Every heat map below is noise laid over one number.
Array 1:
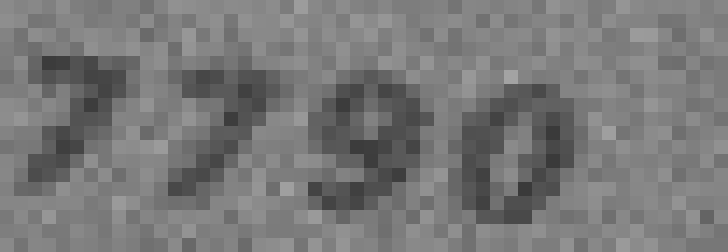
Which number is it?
7790
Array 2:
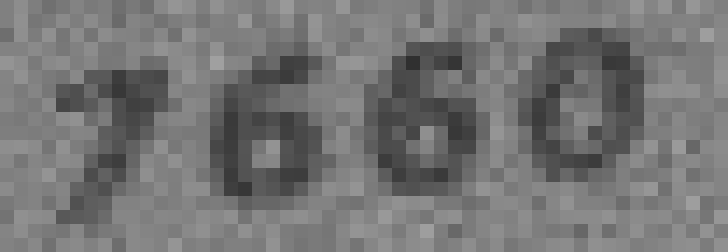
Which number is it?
7660
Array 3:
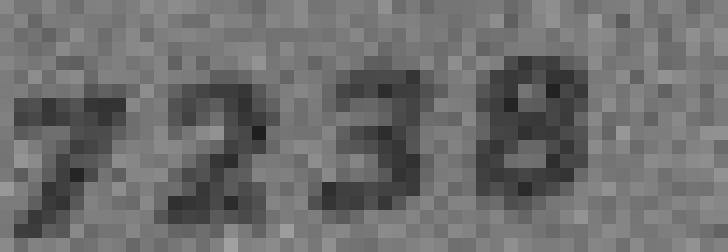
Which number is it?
7238
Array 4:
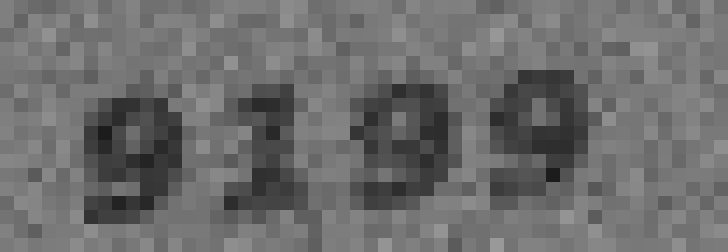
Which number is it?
9199
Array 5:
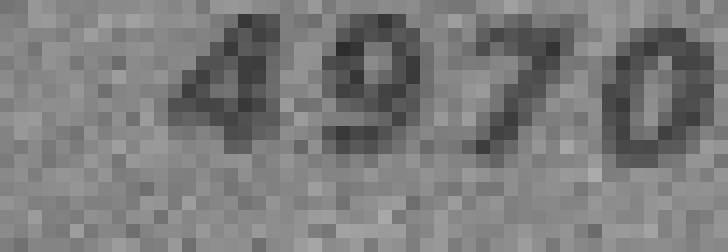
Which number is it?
4970
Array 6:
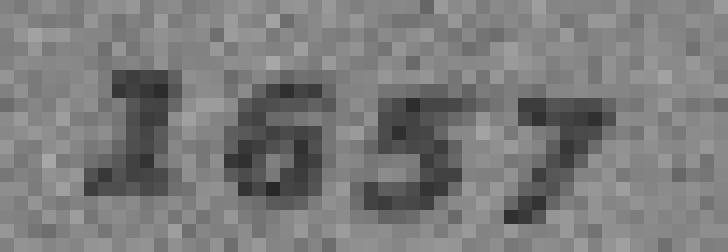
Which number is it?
1657
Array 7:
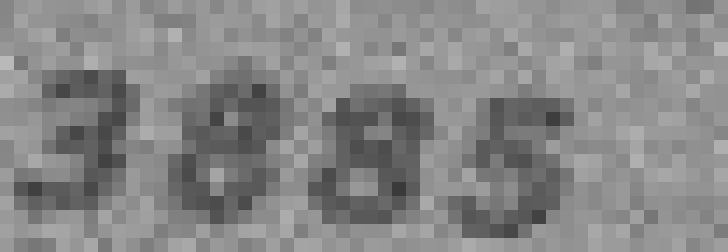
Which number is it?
3885
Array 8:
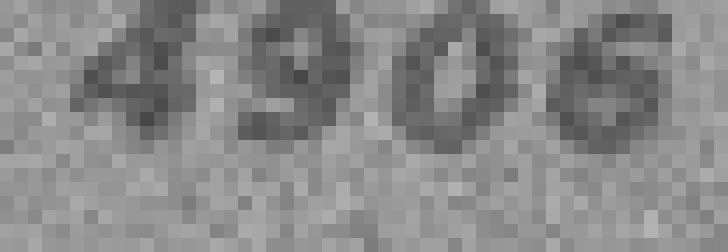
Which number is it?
4906
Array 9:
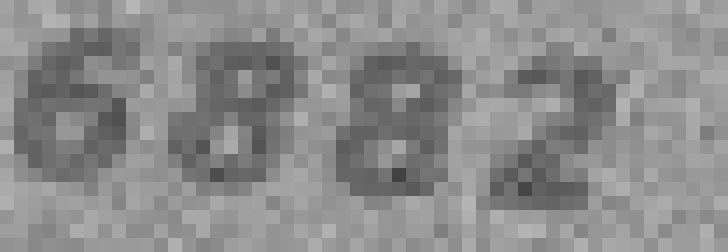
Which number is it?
6882
